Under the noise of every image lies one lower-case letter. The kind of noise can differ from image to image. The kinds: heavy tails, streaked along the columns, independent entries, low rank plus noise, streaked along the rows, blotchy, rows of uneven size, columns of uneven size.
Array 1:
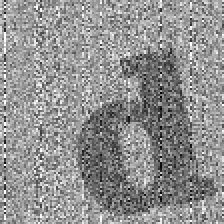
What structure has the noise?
columns of uneven size
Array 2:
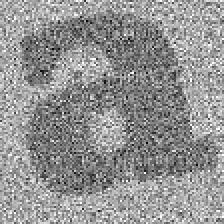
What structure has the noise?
low rank plus noise
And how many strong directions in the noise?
three or four
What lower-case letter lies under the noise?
a
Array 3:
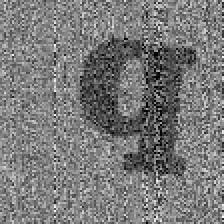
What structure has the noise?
columns of uneven size
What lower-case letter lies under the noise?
q
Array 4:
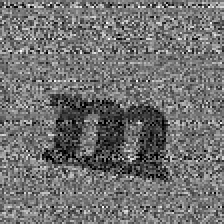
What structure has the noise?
rows of uneven size
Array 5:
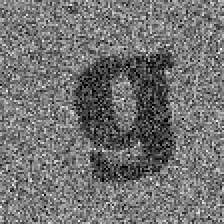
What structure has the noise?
independent entries
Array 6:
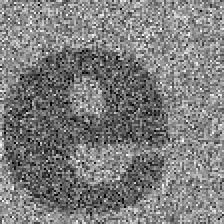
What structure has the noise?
independent entries
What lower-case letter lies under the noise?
e
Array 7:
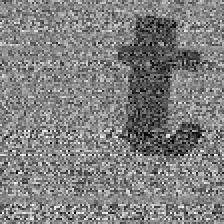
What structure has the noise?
rows of uneven size
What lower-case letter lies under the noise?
t
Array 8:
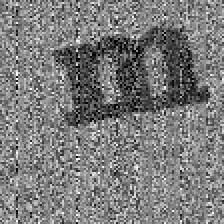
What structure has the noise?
columns of uneven size
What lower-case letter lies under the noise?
m
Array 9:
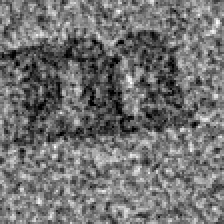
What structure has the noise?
blotchy
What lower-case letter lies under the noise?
m
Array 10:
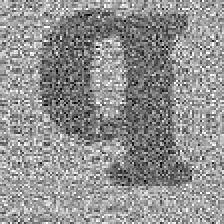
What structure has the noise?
low rank plus noise
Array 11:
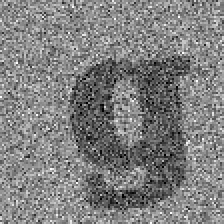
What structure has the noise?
independent entries
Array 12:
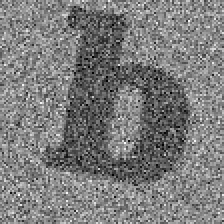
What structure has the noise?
independent entries
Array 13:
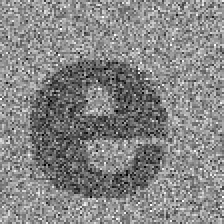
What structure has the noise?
independent entries
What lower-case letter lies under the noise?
e
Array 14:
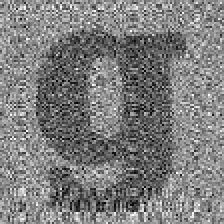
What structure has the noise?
low rank plus noise
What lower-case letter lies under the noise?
g
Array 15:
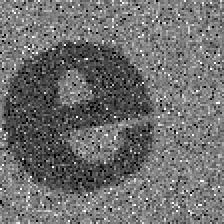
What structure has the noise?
heavy tails
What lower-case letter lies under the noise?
e
